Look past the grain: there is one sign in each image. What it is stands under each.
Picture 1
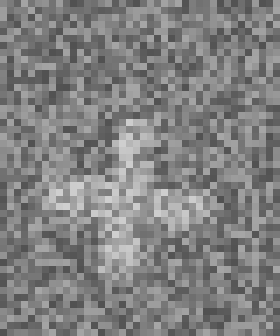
light plus sign
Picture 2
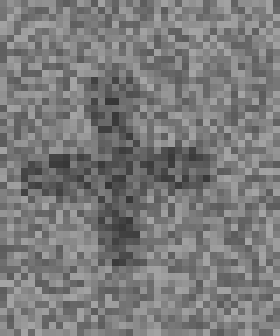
dark plus sign
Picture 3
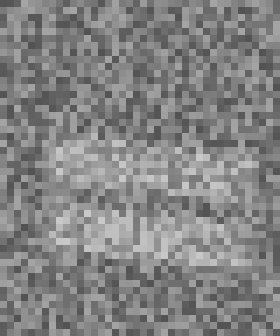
light equals sign
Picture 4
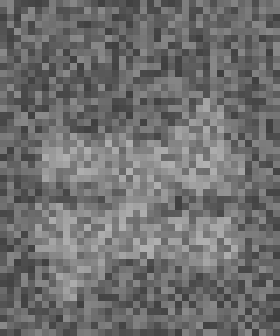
light not-equal sign
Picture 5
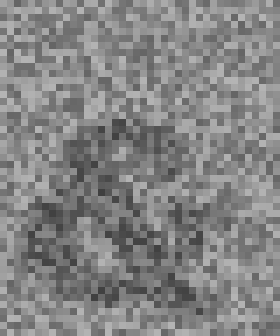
dark ampersand
